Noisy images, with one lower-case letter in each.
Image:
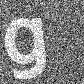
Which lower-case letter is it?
g
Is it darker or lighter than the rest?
lighter
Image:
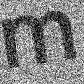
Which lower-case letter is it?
m
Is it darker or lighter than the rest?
darker
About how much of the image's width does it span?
nearly all
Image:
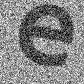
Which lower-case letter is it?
e
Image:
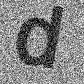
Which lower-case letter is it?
d
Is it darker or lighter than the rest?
darker
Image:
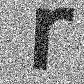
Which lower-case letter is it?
r
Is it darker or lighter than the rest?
darker
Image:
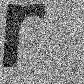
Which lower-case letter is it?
r
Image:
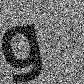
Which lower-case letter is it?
g
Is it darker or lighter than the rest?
darker
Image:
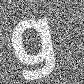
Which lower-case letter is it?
g
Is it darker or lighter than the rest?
lighter
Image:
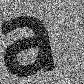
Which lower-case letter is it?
a
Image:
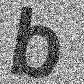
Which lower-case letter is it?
b
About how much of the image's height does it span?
nearly all
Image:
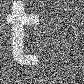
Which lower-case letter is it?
t
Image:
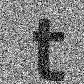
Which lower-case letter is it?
t
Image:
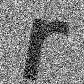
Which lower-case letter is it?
r
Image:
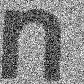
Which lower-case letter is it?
n
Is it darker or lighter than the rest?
darker
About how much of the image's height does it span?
nearly all
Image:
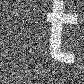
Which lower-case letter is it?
t
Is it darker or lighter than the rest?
lighter
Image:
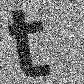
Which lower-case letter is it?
t
